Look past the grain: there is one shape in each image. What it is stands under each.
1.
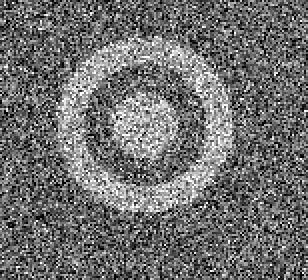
light bullseye
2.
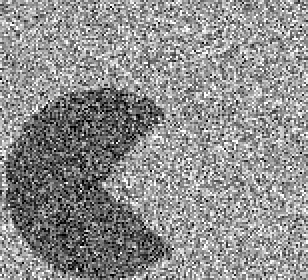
dark disc with a wedge cut out
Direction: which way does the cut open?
right
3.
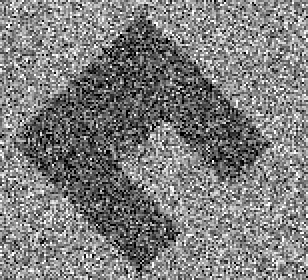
dark square with a notch
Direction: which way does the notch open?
down and right
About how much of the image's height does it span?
nearly all
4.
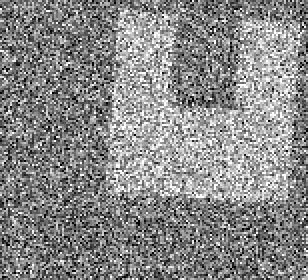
light square with a notch
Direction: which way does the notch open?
up
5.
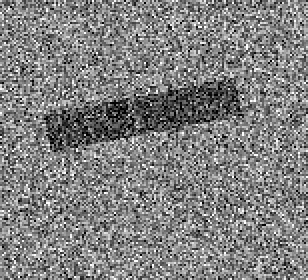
dark bar
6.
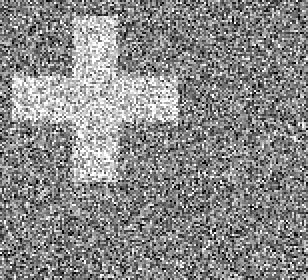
light cross
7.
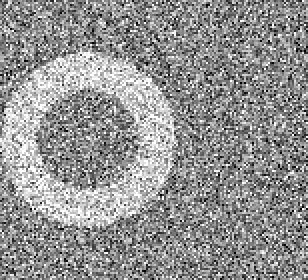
light ring
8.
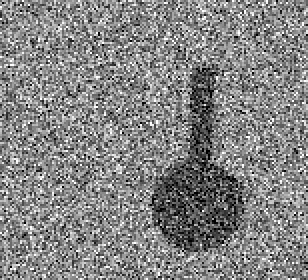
dark lollipop
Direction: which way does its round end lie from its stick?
down
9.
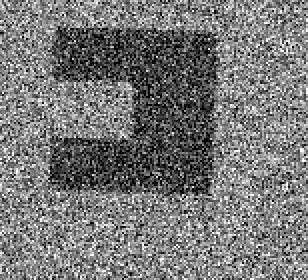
dark square with a notch
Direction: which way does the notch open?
left
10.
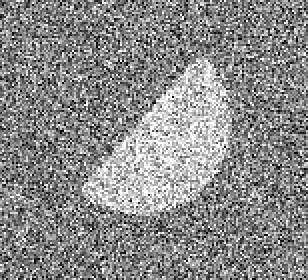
light half disc
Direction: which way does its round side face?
down and right
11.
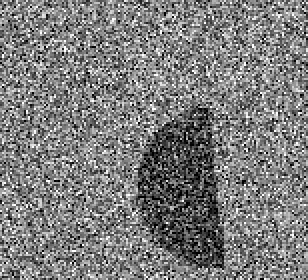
dark half disc
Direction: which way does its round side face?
left
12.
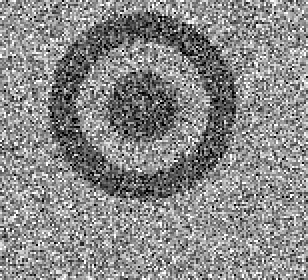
dark bullseye
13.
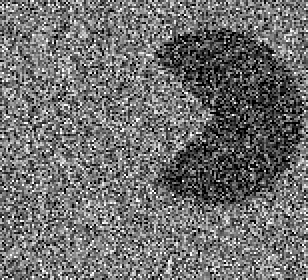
dark disc with a wedge cut out
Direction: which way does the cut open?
left
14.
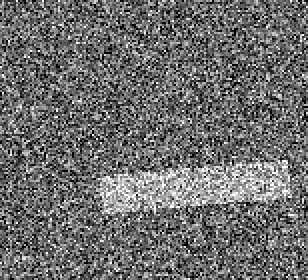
light bar
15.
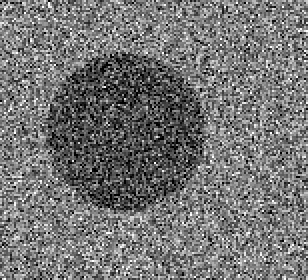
dark disc
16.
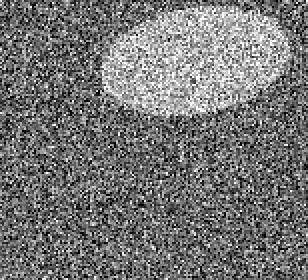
light ellipse
